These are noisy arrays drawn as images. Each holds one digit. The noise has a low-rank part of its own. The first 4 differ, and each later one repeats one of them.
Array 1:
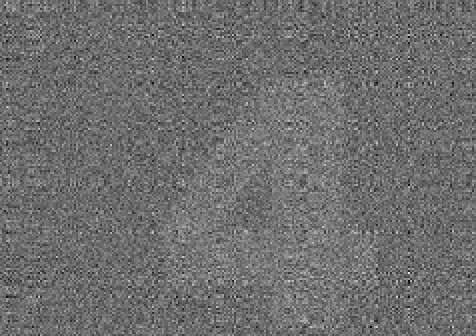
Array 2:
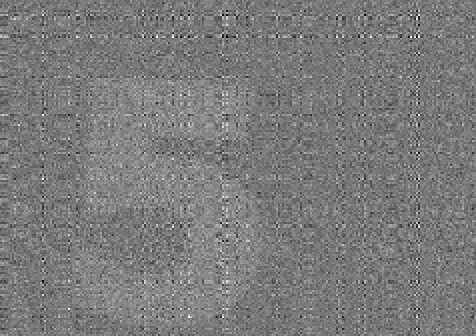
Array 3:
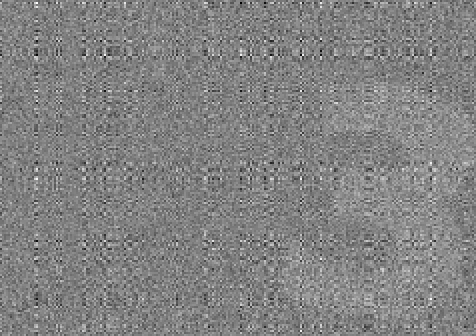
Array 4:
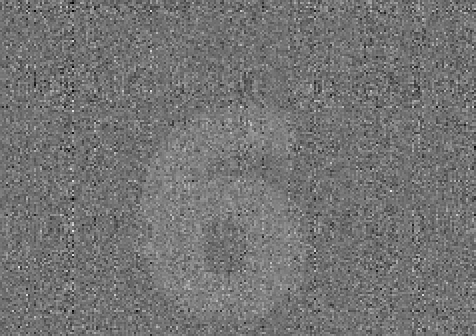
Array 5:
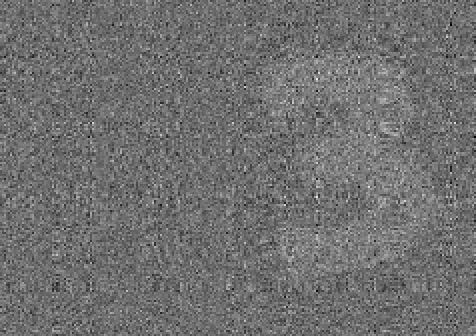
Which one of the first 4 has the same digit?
3
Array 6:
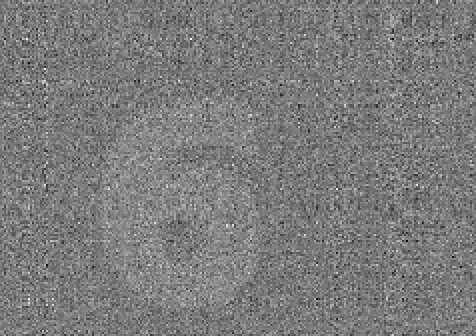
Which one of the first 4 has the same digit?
4
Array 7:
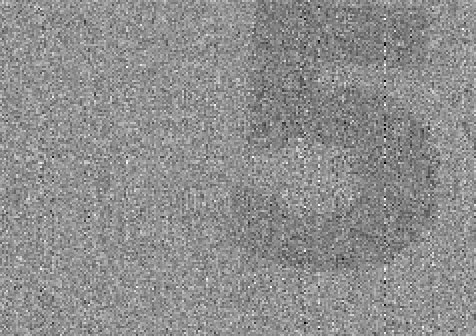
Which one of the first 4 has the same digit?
2
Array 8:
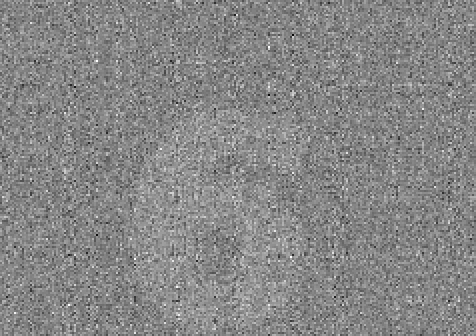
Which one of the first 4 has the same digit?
4
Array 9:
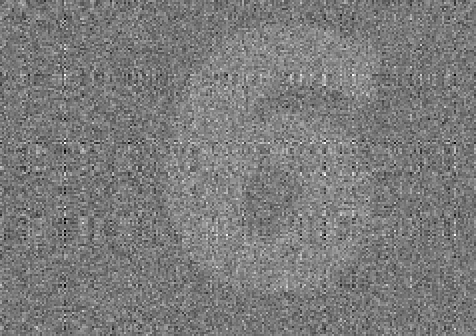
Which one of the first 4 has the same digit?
4
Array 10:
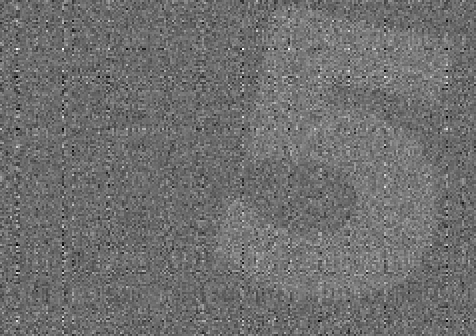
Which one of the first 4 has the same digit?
2
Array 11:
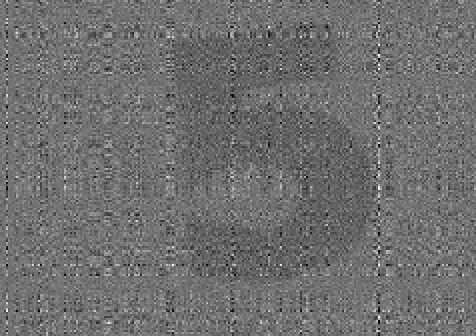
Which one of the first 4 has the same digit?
2
